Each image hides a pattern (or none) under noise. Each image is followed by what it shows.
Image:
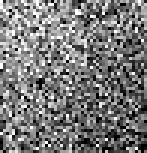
a smooth slope
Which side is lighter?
top left
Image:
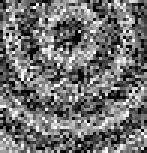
rings round one point
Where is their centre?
top middle
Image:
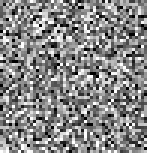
only noise
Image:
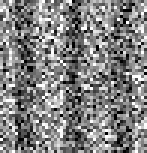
vertical stripes
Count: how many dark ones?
3
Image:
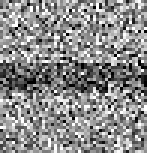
one horizontal stripe
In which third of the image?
middle
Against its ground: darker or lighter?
darker
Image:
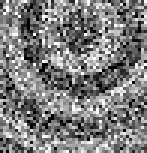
rings round one point
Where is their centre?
top middle
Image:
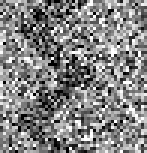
a wavy band
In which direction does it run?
top to bottom
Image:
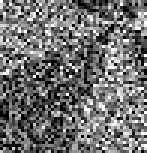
spokes from one point
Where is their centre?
top right
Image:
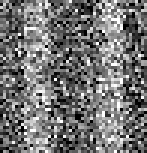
vertical stripes
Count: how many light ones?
2
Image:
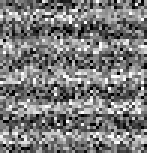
horizontal stripes
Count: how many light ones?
5
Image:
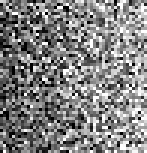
a smooth slope
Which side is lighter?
right
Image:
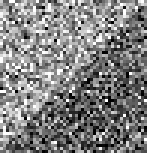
a sharp edge
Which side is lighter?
top left
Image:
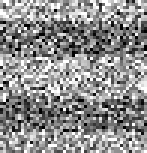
horizontal stripes
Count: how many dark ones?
2
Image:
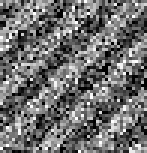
diagonal stripes
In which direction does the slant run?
bottom left to top right
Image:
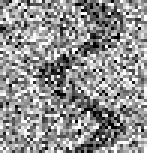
a wavy band
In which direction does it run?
top to bottom
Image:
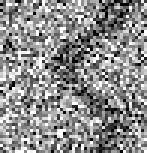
a wavy band
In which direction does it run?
top to bottom
